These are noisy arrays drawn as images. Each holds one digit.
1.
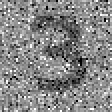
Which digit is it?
3
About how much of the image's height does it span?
two thirds
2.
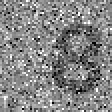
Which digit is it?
8
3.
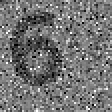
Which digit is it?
6
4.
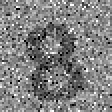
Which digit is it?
8
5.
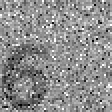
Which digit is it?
6
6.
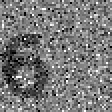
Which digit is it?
6
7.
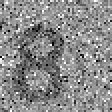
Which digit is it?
8
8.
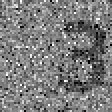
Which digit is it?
3
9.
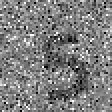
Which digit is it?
5
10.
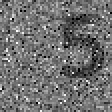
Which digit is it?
5
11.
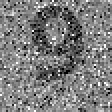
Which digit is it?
9
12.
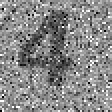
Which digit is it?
4
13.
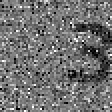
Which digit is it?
3
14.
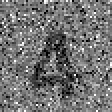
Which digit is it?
4
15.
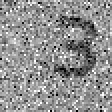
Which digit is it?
3
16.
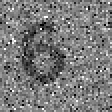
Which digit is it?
6
